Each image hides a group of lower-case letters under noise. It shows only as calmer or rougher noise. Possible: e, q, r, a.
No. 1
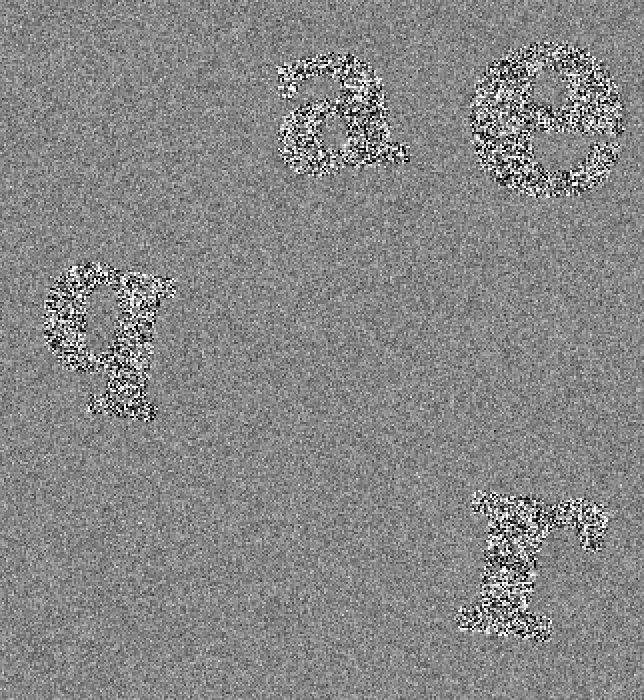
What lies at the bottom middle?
nothing
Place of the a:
top middle
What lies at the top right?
e
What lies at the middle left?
q
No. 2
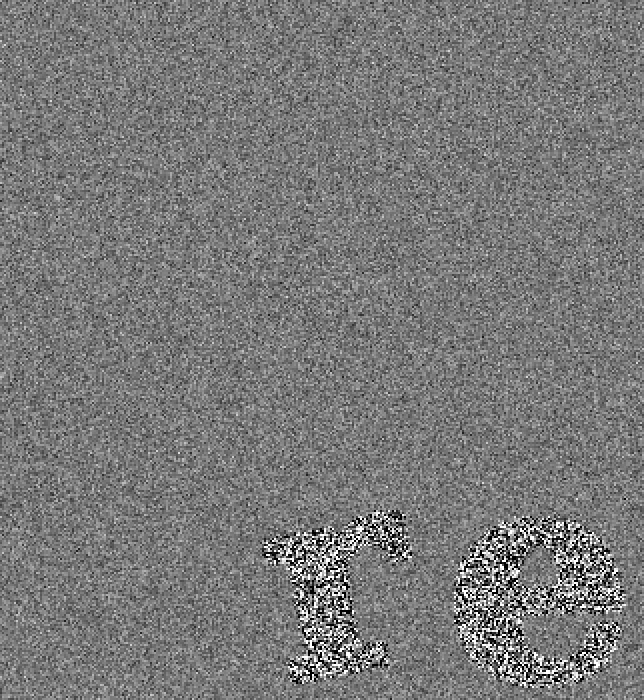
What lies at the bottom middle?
r
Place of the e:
bottom right
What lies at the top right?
nothing
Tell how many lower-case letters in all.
2
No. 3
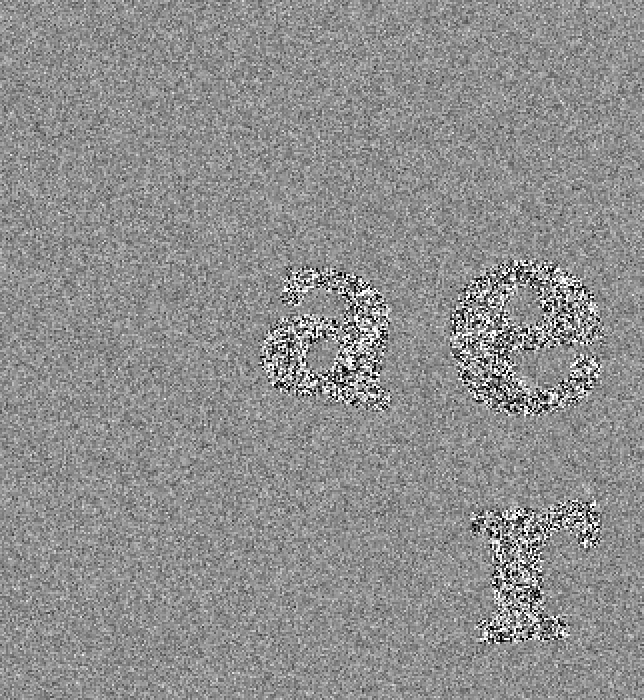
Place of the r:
bottom right
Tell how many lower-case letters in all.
3
